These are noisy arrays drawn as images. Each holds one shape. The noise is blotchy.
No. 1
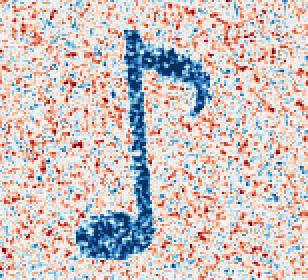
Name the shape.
musical note
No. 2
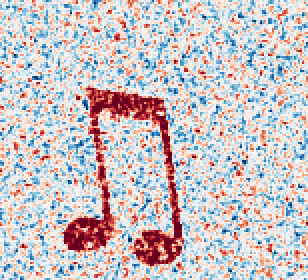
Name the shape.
pair of musical notes
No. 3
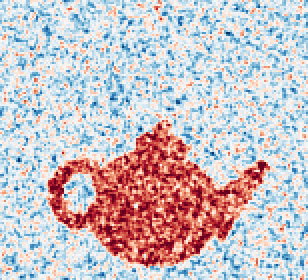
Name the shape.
teapot
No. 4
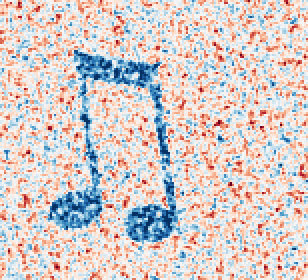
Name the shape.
pair of musical notes
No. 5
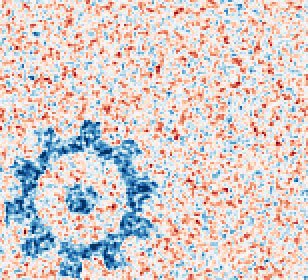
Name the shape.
gear
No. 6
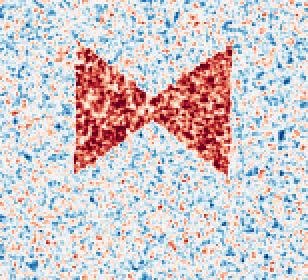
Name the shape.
bow tie
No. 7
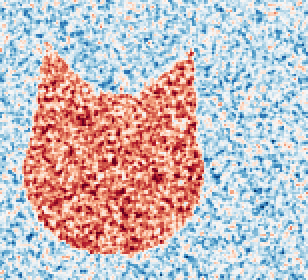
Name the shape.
cat's head
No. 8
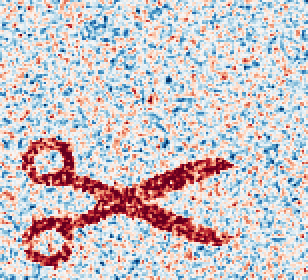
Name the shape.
pair of scissors
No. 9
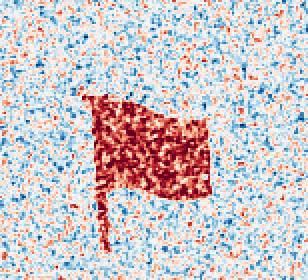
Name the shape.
flag
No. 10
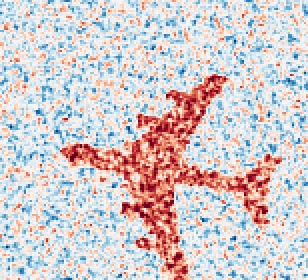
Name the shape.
airplane
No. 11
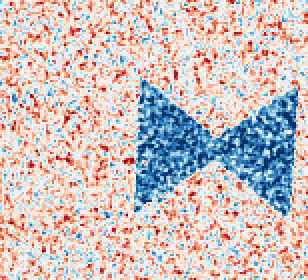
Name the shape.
bow tie
